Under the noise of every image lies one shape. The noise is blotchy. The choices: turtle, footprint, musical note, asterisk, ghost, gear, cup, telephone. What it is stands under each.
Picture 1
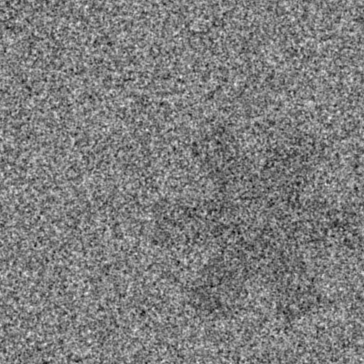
asterisk
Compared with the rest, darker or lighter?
darker
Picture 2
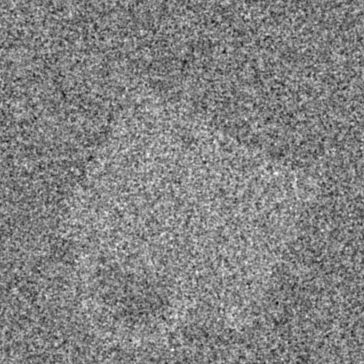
cup
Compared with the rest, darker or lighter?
lighter
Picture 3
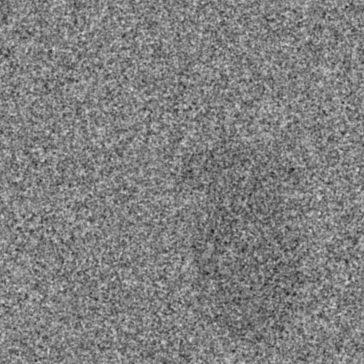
footprint
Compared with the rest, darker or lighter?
darker
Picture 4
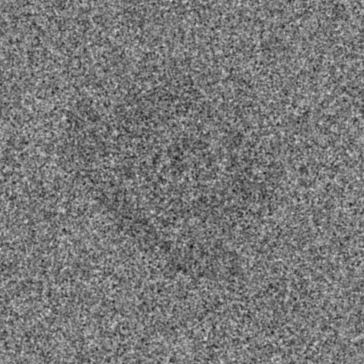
telephone
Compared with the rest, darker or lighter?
darker
